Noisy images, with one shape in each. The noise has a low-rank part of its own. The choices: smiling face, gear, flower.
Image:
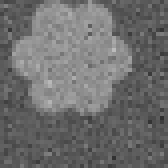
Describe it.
light flower
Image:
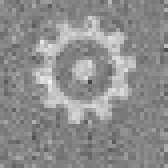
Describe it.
light gear
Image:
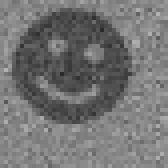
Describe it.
dark smiling face
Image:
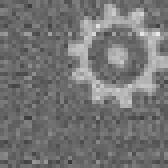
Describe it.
light gear
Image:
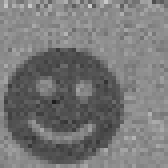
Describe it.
dark smiling face
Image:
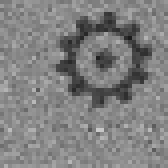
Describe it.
dark gear
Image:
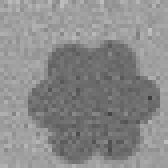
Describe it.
dark flower
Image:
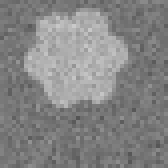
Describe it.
light flower
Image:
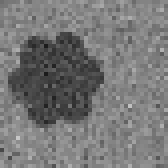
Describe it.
dark flower
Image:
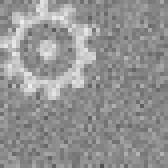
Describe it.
light gear
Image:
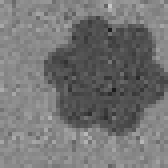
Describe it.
dark flower
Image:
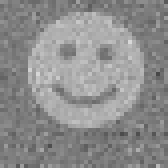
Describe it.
light smiling face
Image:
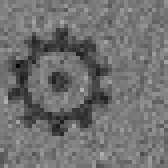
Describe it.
dark gear
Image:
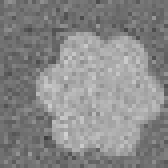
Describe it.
light flower
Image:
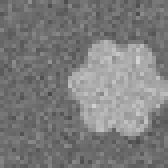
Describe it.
light flower
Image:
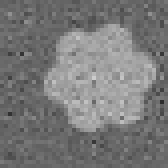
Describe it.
light flower
